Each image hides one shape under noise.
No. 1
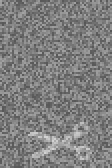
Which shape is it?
pair of scissors
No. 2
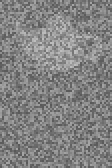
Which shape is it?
teapot
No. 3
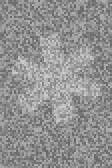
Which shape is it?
asterisk
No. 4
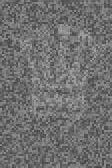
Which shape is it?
chess queen
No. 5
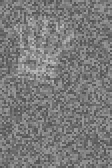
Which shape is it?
chess queen
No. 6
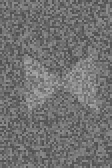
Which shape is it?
bow tie
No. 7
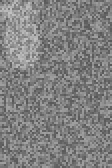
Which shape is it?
footprint
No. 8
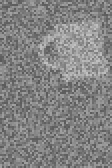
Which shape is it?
cup
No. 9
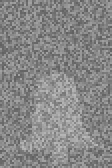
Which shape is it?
bell
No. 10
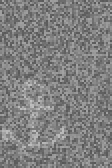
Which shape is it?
anchor
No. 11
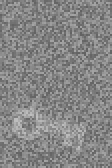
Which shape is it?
key
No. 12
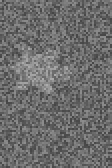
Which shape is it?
turtle
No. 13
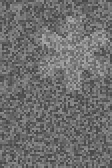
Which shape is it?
asterisk
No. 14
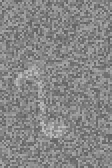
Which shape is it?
musical note
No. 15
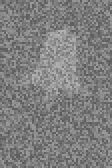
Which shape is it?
bell
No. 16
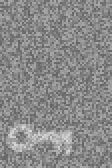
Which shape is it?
key
